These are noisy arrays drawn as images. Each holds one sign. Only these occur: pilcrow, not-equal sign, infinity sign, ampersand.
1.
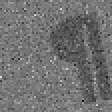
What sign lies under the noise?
pilcrow
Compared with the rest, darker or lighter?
darker
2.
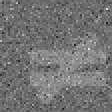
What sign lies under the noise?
not-equal sign
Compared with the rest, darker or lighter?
lighter
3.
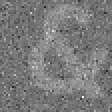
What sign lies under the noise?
ampersand
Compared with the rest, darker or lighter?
lighter
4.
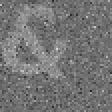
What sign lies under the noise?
ampersand
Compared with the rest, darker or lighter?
lighter
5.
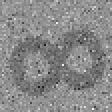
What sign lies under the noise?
infinity sign
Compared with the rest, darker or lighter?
darker
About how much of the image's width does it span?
nearly all
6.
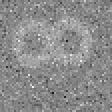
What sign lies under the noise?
infinity sign
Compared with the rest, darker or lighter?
lighter
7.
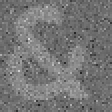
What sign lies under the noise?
ampersand
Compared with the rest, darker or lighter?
lighter
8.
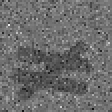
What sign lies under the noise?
not-equal sign
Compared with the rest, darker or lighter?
darker
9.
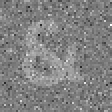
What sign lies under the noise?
ampersand
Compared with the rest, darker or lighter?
lighter
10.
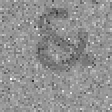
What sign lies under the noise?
ampersand
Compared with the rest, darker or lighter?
darker
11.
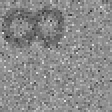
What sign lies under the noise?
infinity sign
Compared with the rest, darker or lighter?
darker
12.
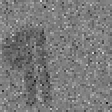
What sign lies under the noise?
pilcrow
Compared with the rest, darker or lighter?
darker
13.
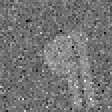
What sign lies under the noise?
pilcrow
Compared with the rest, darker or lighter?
lighter
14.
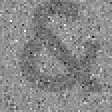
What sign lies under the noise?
ampersand
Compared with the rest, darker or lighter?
darker
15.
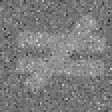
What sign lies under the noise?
not-equal sign
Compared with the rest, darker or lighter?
lighter
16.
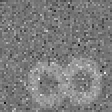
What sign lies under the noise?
infinity sign
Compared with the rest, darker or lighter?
lighter
